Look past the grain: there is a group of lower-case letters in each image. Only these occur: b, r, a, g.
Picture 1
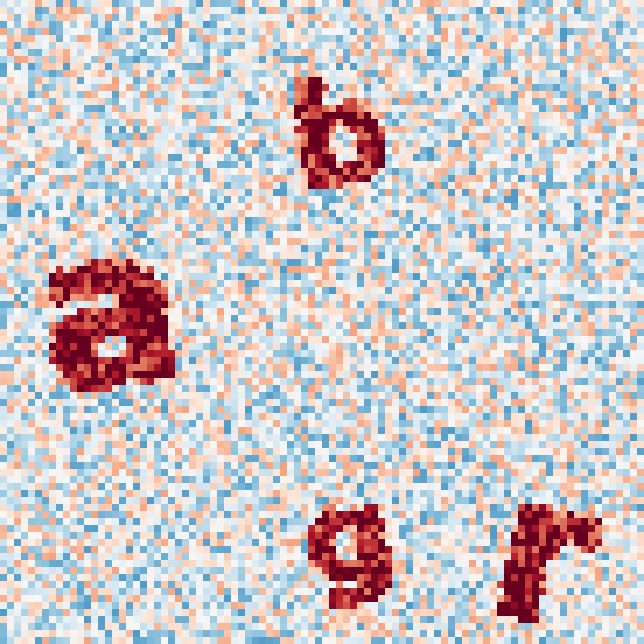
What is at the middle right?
nothing
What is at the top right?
nothing
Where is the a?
middle left
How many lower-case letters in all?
4
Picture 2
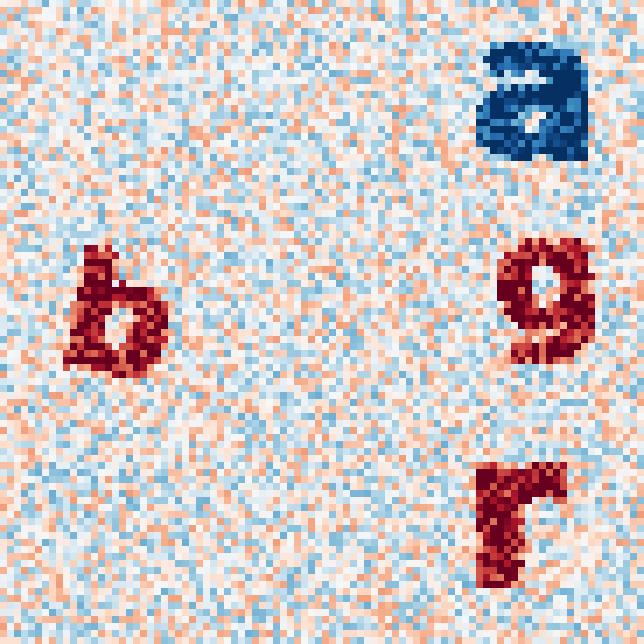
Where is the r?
bottom right
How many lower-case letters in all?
4
